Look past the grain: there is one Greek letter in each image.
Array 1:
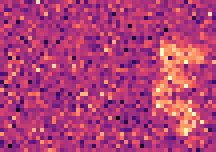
light xi
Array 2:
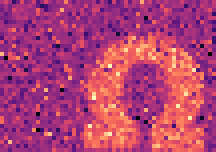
light omega
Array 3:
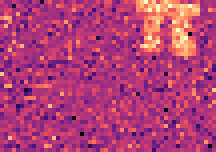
light pi, top right
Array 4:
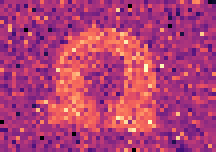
light omega
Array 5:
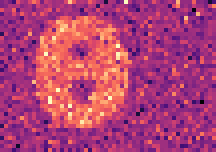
light theta
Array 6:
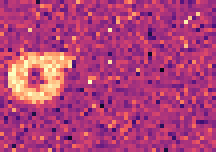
light sigma, middle left
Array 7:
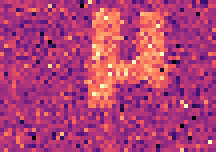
light mu
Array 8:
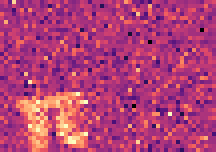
light pi, bottom left
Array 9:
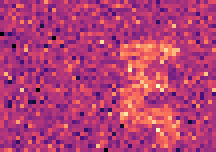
light xi
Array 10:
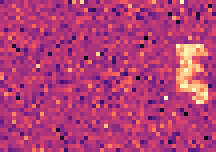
light xi, middle right
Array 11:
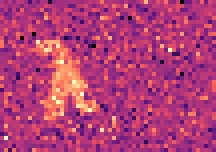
light lambda
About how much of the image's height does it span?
half
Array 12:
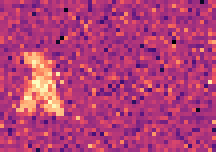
light lambda, middle left
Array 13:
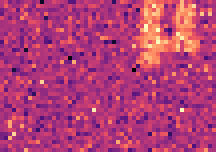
light mu, top right
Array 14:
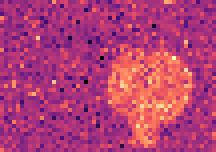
light phi
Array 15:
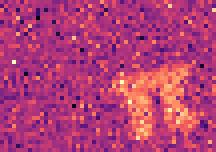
light pi
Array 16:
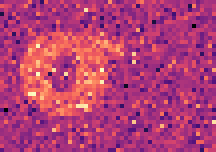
light sigma
